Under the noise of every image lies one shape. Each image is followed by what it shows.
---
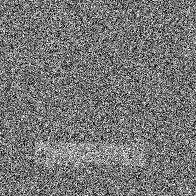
bar
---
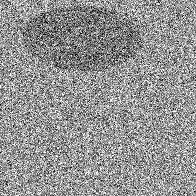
ellipse
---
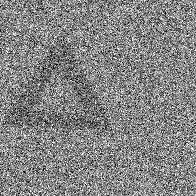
triangle frame
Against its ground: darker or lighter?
darker
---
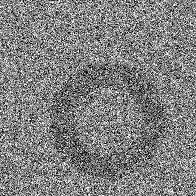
ring
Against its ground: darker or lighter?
darker
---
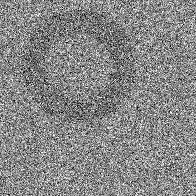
ring
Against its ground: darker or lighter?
darker
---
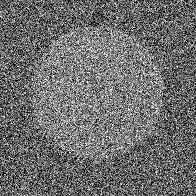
disc
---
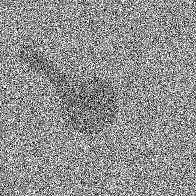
lollipop
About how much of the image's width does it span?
half
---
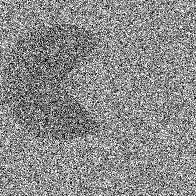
disc with a wedge cut out
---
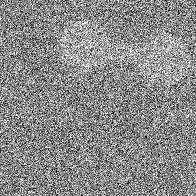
dumbbell
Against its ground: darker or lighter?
lighter
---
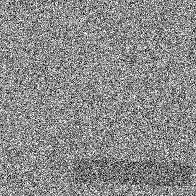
bar
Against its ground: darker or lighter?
darker
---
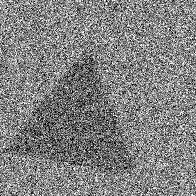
triangle
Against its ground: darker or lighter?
darker
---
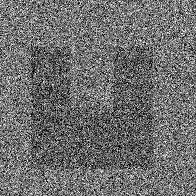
square with a notch
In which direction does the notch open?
up
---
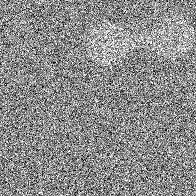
dumbbell
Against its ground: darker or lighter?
lighter
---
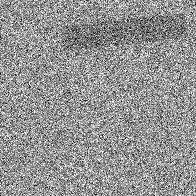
bar
